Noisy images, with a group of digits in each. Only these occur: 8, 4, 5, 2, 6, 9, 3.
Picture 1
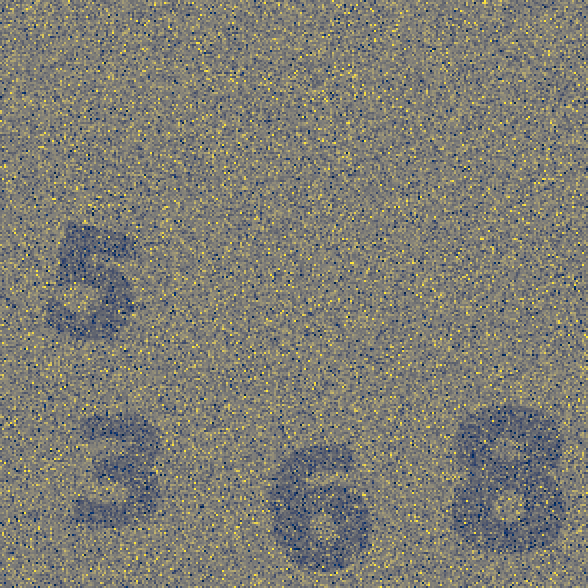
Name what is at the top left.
nothing
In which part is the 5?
middle left
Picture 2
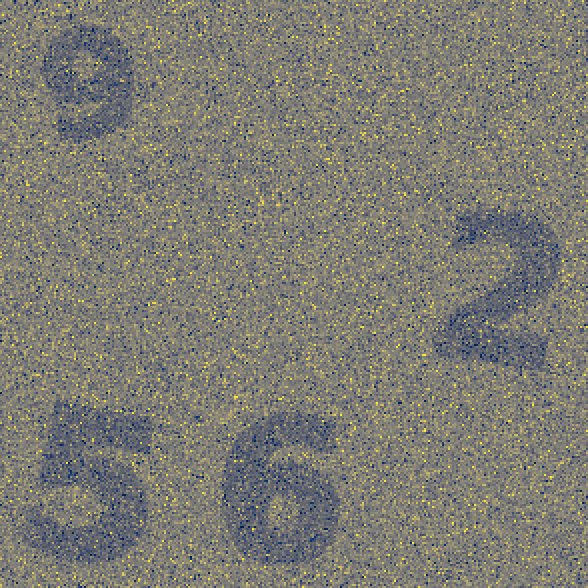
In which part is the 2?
middle right
